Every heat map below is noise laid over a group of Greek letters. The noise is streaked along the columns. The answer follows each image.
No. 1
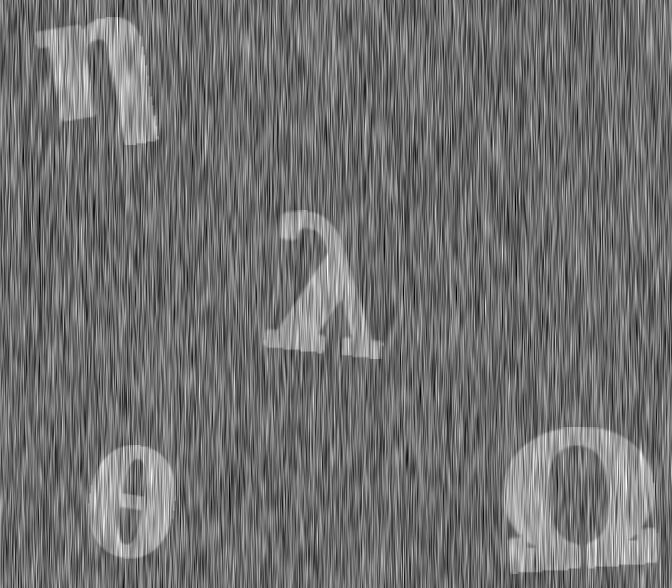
top left: light eta; centre: light lambda; bottom left: light theta; bottom right: light omega
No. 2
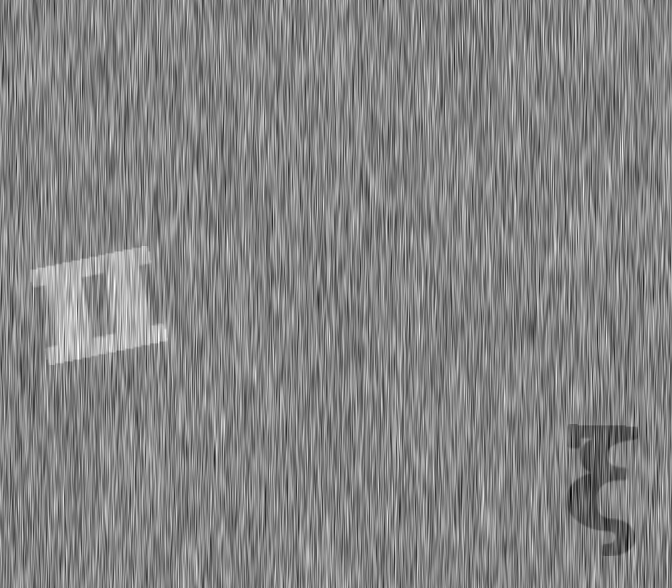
middle left: light pi; bottom right: dark xi
